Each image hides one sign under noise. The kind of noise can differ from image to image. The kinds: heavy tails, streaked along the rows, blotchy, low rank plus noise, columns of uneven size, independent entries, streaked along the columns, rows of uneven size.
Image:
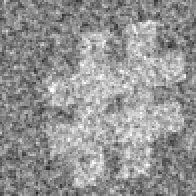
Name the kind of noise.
blotchy
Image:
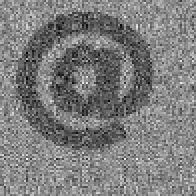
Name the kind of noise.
low rank plus noise
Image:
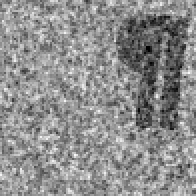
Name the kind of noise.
blotchy
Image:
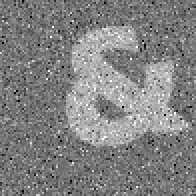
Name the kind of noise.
heavy tails
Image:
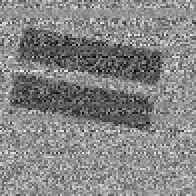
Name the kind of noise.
rows of uneven size
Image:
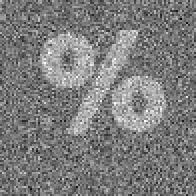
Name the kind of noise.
low rank plus noise
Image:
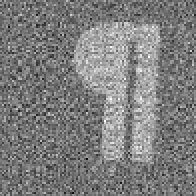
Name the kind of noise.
low rank plus noise
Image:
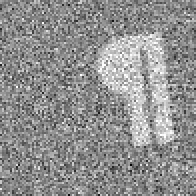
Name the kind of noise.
low rank plus noise
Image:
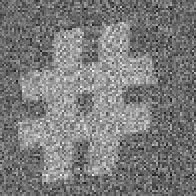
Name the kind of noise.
low rank plus noise
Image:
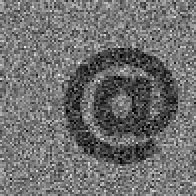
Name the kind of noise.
low rank plus noise
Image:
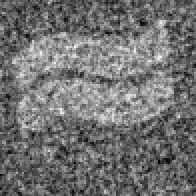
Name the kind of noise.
blotchy
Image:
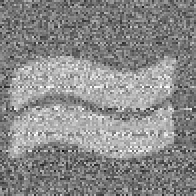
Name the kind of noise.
rows of uneven size
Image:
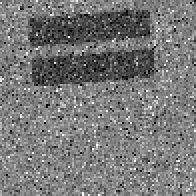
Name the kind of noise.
heavy tails
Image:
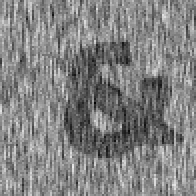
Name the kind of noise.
streaked along the columns
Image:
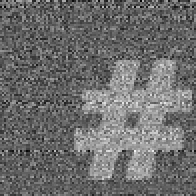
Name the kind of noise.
rows of uneven size
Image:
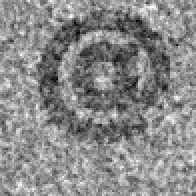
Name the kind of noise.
blotchy
